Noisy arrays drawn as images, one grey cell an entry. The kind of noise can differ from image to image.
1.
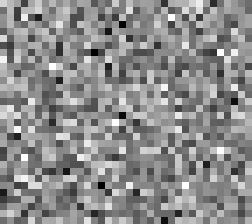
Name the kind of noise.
independent entries
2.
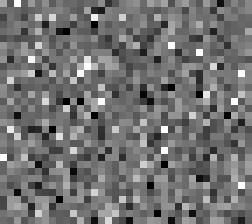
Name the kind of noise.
heavy tails
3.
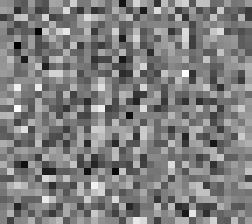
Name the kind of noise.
low rank plus noise
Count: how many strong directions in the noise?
three or four
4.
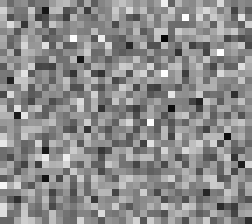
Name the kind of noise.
independent entries
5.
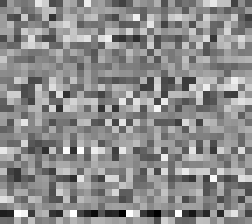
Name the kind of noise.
rows of uneven size
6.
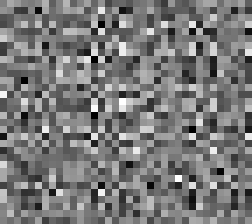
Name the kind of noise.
low rank plus noise
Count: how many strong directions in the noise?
one
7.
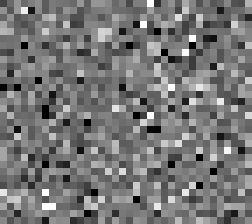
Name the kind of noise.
heavy tails
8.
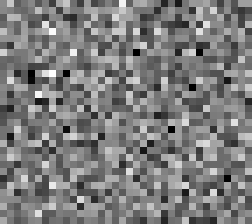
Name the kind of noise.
independent entries
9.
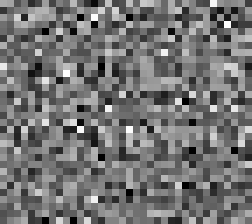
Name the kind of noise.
low rank plus noise
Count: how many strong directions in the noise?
three or four
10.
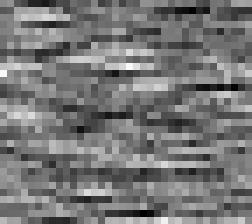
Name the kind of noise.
streaked along the rows
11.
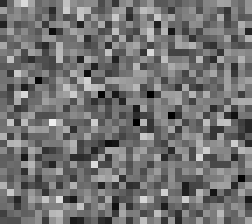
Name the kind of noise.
independent entries
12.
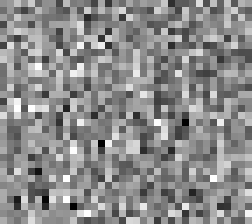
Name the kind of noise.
low rank plus noise
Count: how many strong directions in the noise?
five to eight
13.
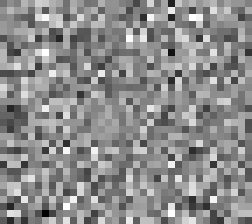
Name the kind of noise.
low rank plus noise
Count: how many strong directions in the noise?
three or four
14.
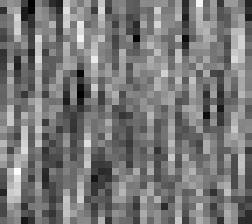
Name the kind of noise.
streaked along the columns
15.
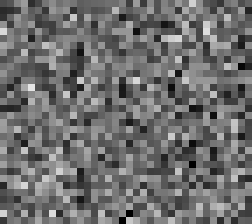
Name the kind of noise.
independent entries
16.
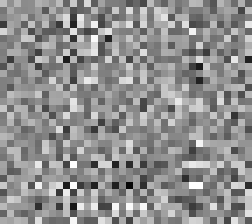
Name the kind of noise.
low rank plus noise
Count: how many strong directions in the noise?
one
